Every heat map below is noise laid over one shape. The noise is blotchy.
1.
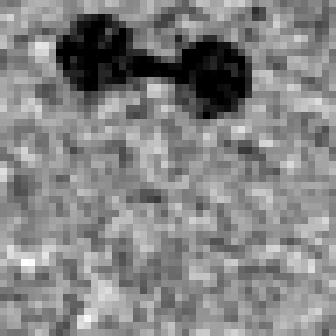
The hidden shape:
dumbbell
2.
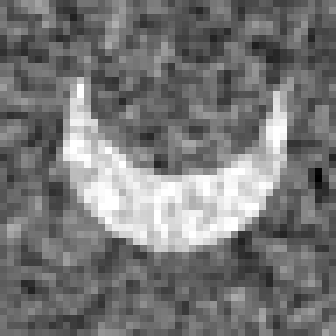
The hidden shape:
crescent
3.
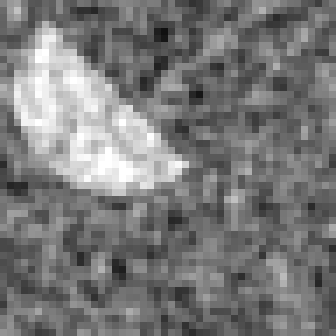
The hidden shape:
half disc
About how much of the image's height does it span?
half
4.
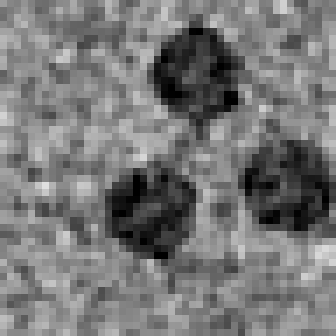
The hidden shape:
three dots
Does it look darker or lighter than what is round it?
darker
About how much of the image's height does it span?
two thirds
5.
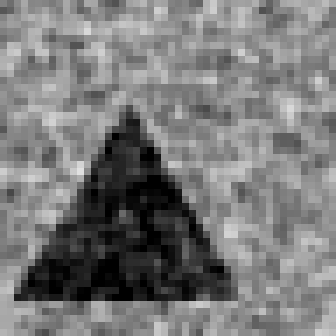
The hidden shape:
triangle
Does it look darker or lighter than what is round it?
darker
